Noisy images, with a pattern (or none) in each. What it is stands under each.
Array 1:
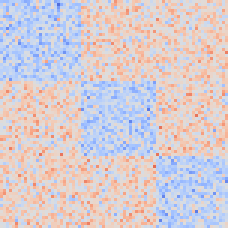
blocks along the diagonal
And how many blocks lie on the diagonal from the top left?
3
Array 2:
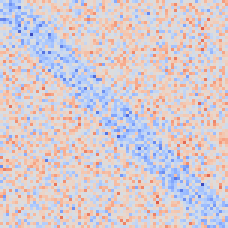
a diagonal band
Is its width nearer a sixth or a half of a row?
a sixth
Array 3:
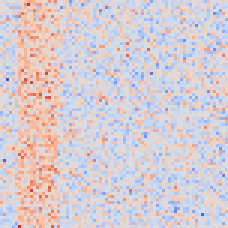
one band of columns
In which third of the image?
left
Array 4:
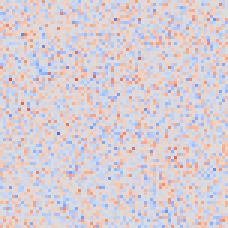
only noise
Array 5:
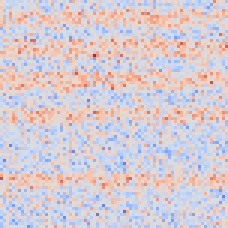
bands of rows
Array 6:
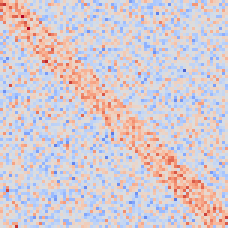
a diagonal band
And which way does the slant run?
top left to bottom right
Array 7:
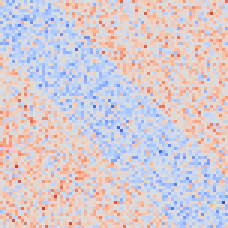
a diagonal band
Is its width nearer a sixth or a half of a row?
a half
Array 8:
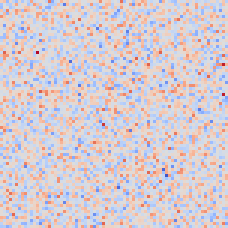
only noise
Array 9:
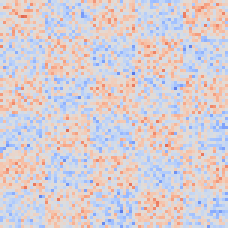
a checkerboard
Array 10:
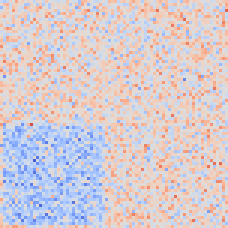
one block
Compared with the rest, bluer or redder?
bluer
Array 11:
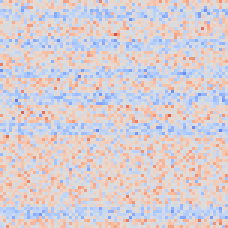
bands of rows
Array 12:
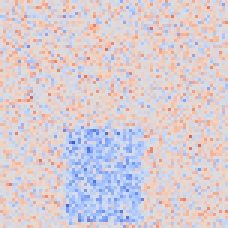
one block
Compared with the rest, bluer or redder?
bluer
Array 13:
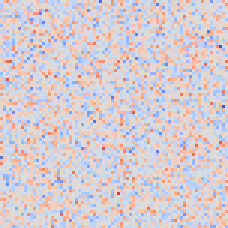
only noise
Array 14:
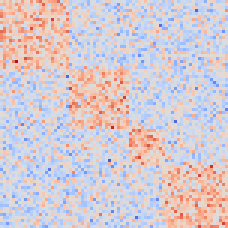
blocks along the diagonal
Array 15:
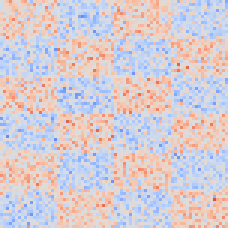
a checkerboard
